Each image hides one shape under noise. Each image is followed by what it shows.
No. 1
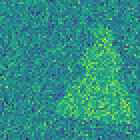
chess pawn
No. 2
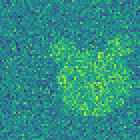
bear's head
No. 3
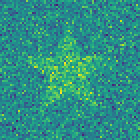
star
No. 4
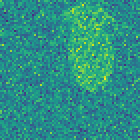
footprint
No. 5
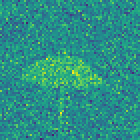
umbrella
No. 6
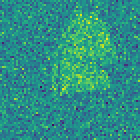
chess knight
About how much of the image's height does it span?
two thirds
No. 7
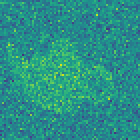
teapot
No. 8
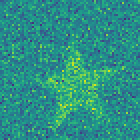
star
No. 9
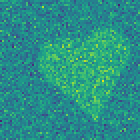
heart
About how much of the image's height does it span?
two thirds
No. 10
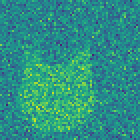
cat's head
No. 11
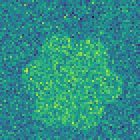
flower
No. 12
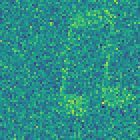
pair of musical notes
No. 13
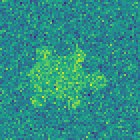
turtle
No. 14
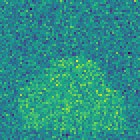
cloud
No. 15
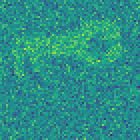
key
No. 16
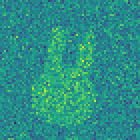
rabbit's head
